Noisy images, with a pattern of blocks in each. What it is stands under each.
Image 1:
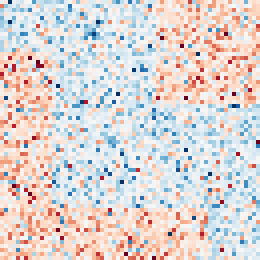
mirrored about the diagonal from the bottom left
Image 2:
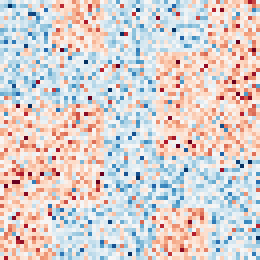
the same after a half turn
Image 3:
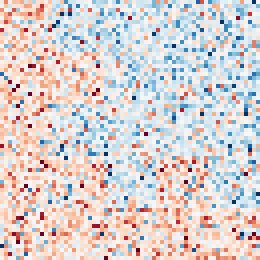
mirrored about the diagonal from the bottom left
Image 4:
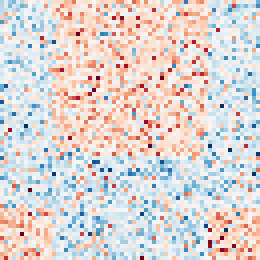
left and right mirror each other
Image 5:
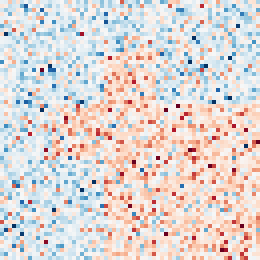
mirrored about the diagonal from the top left
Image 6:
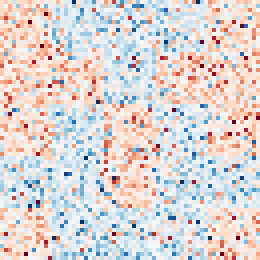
left and right mirror each other
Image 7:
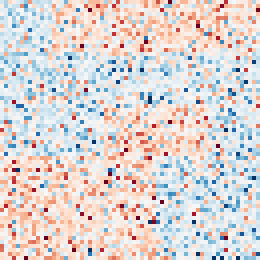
no symmetry
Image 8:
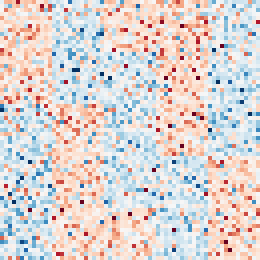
the same after a half turn
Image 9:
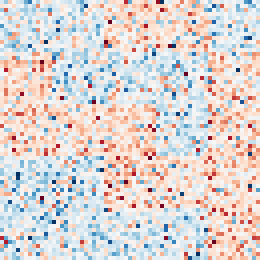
no symmetry
